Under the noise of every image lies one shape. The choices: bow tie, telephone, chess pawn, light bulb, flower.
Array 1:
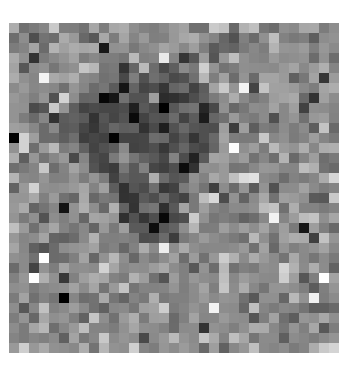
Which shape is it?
light bulb
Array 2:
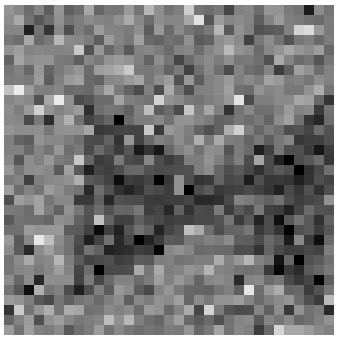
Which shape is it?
bow tie
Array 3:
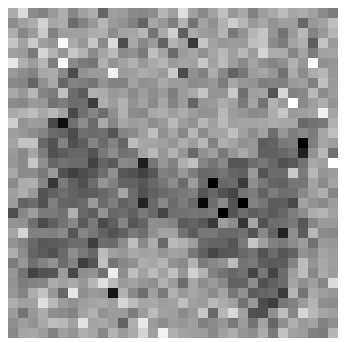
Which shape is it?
bow tie
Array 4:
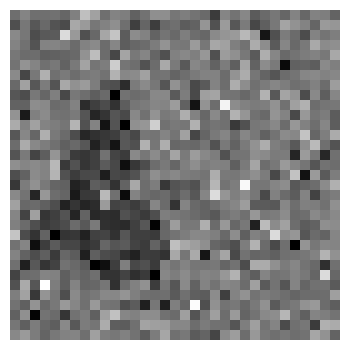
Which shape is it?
chess pawn
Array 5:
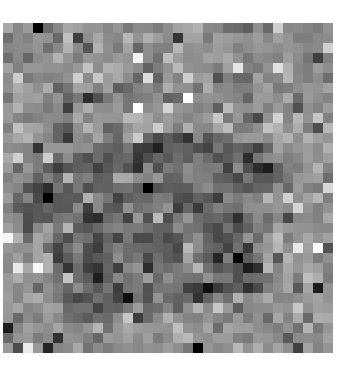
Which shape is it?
telephone
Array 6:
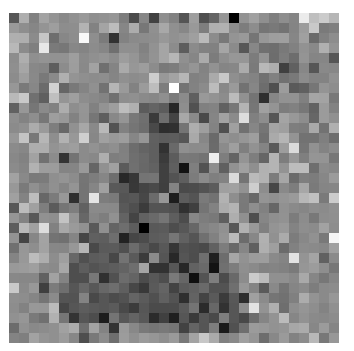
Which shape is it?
chess pawn
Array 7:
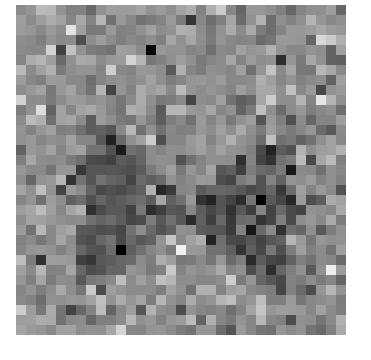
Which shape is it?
bow tie
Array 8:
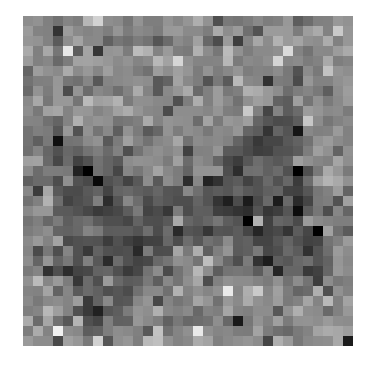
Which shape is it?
bow tie
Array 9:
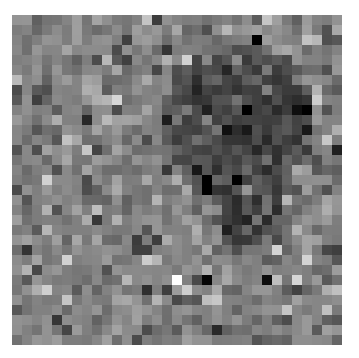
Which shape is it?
light bulb
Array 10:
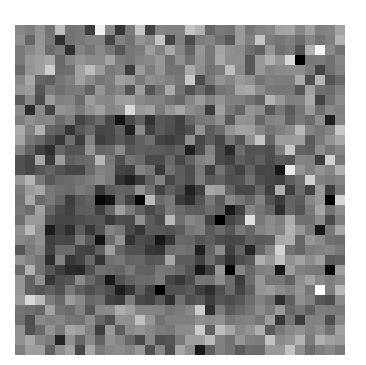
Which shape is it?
telephone
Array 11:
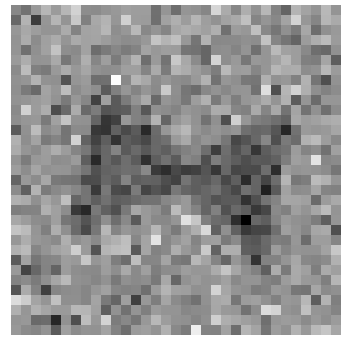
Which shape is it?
bow tie
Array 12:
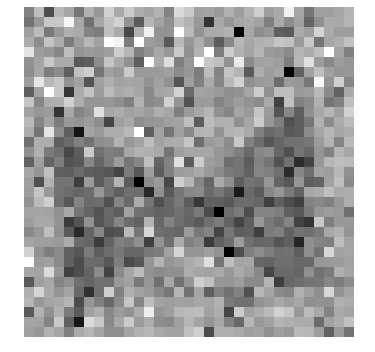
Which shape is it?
bow tie
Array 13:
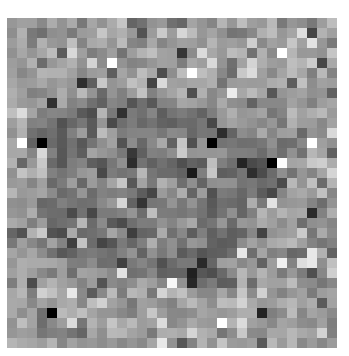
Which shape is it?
telephone
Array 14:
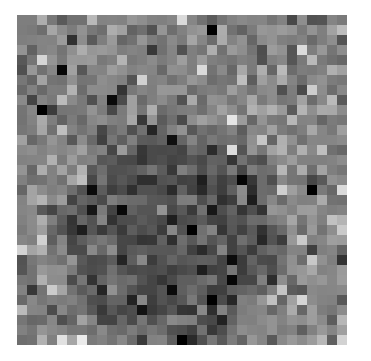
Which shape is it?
flower
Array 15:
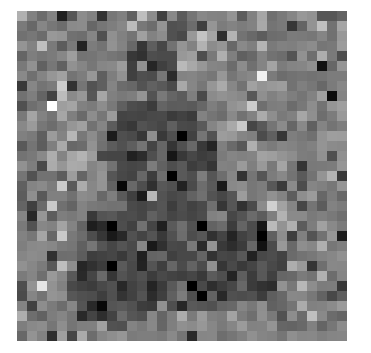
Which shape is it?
chess pawn
